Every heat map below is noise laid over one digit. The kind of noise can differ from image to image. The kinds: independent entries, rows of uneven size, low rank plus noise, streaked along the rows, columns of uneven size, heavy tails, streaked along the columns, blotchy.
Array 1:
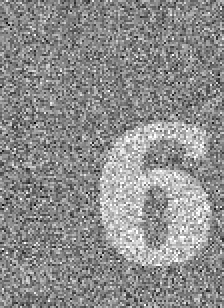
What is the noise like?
low rank plus noise
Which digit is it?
6
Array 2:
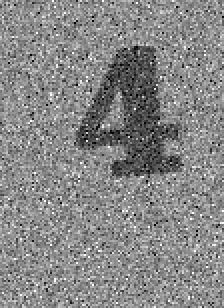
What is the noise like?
heavy tails
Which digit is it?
4
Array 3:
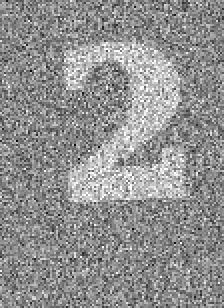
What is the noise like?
low rank plus noise
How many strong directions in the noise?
five to eight
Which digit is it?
2
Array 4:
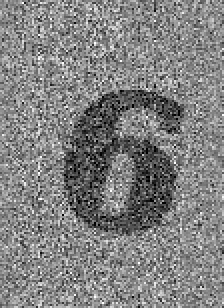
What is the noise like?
columns of uneven size
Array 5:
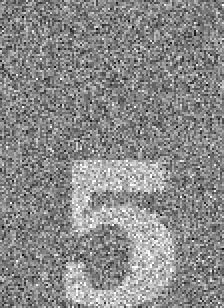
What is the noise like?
independent entries
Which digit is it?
5
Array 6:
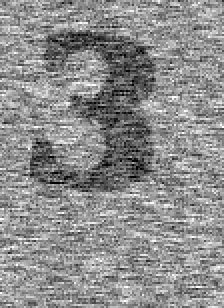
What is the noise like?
streaked along the rows
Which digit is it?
3
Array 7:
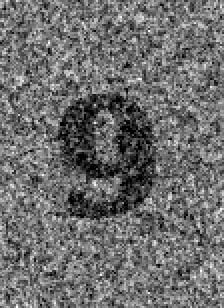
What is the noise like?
blotchy
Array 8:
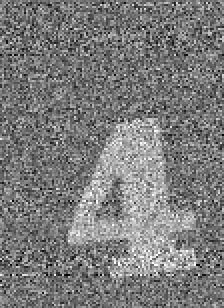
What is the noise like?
rows of uneven size
